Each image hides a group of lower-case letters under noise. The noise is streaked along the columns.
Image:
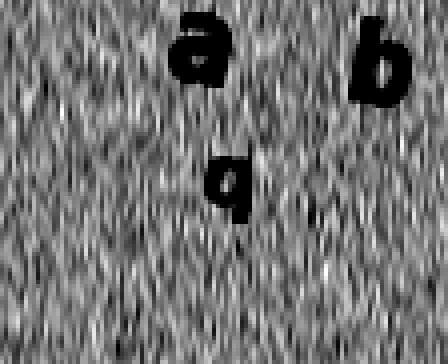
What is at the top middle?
a
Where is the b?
top right
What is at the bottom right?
nothing
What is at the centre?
q
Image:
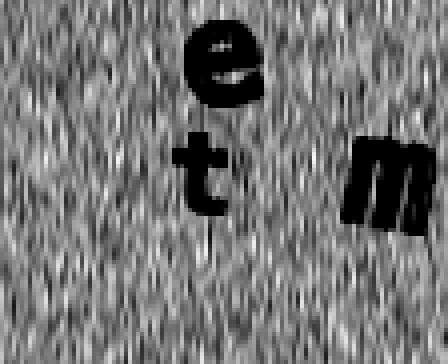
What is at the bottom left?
nothing
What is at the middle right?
m
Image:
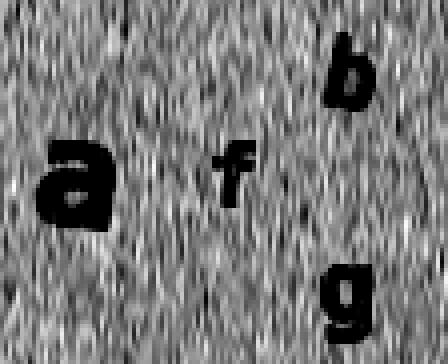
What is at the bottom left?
nothing
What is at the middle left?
a
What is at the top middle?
nothing
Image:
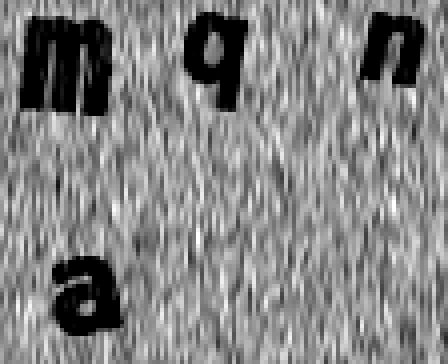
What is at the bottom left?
a
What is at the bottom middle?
nothing
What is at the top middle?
q
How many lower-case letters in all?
4
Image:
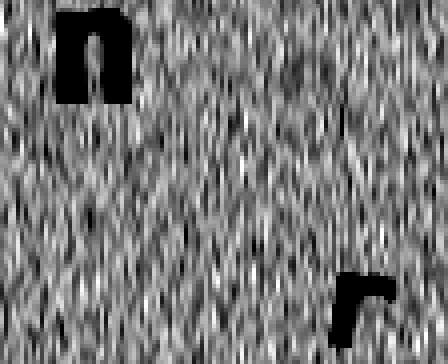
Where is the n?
top left
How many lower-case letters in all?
2
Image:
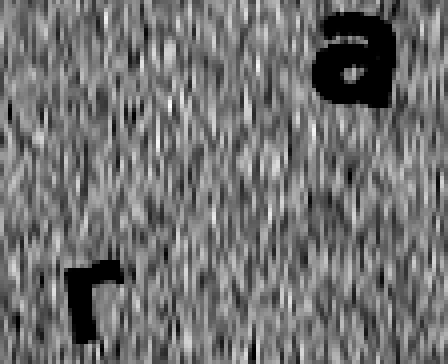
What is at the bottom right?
nothing
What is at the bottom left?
r
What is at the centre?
nothing
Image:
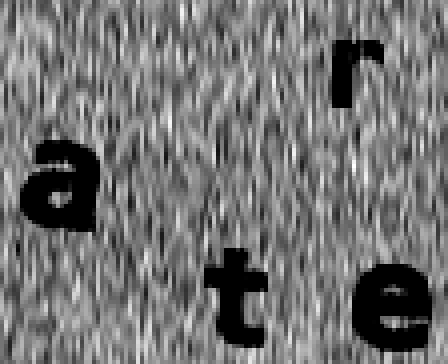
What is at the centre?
nothing
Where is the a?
middle left
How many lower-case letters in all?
4
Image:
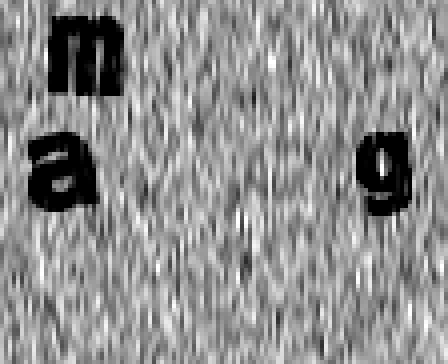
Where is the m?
top left
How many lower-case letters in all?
3
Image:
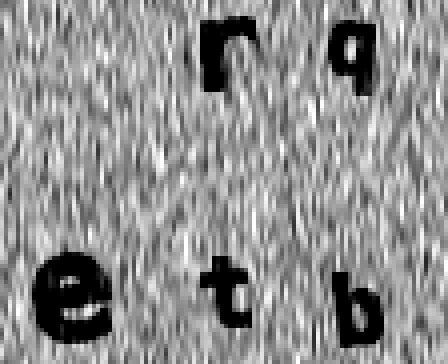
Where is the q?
top right
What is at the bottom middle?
t
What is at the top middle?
r
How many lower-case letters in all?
5
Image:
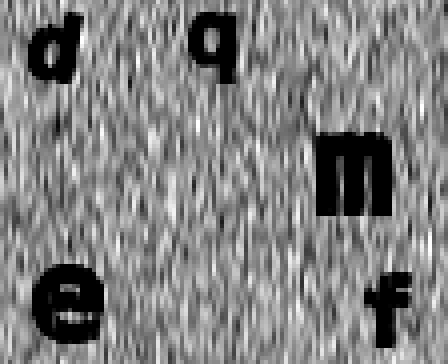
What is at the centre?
nothing
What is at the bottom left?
e
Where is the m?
middle right
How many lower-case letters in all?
5
